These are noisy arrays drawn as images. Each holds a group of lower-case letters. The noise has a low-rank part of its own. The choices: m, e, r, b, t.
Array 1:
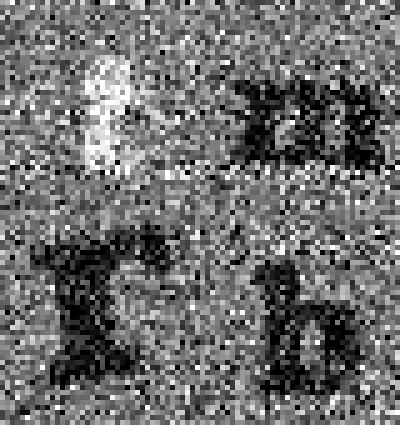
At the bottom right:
b
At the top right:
m
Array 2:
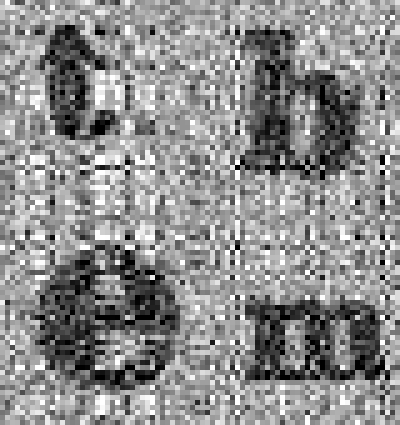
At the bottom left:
e
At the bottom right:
m
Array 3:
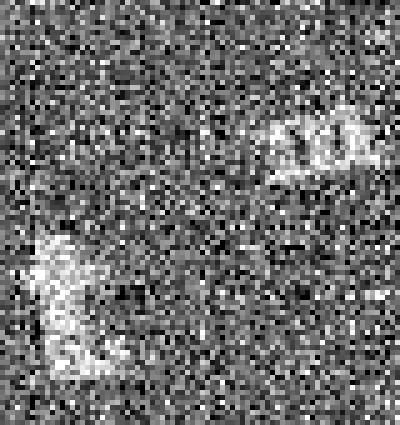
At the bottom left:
t
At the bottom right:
nothing
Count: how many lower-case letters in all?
2
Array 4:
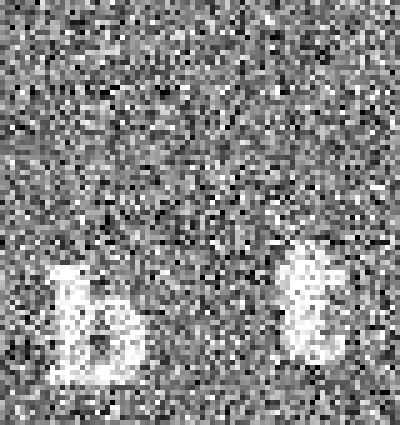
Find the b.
bottom left
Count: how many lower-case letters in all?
2
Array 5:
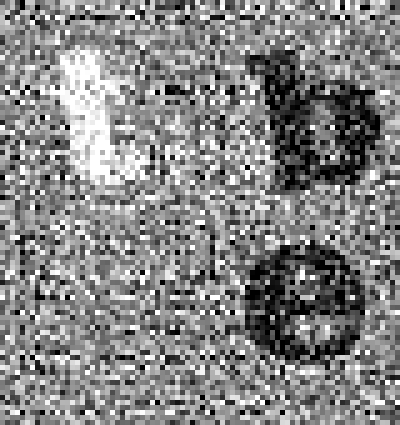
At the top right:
b
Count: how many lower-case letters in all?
3
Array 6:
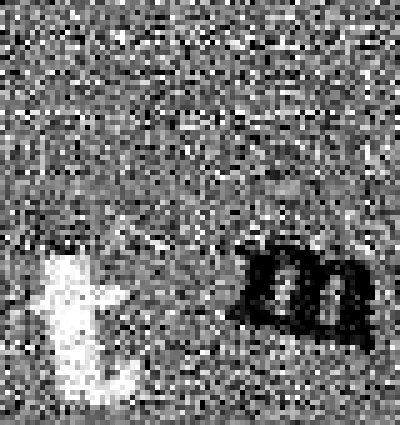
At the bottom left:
t
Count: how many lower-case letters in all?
2
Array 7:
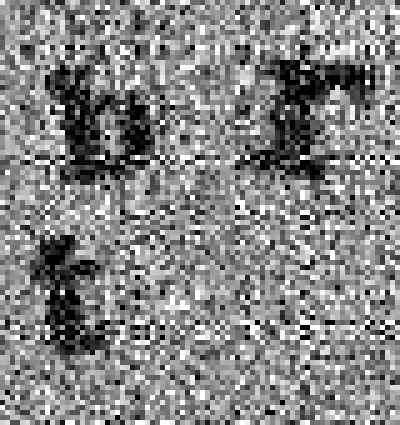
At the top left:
b
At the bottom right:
nothing
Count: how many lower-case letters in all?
3
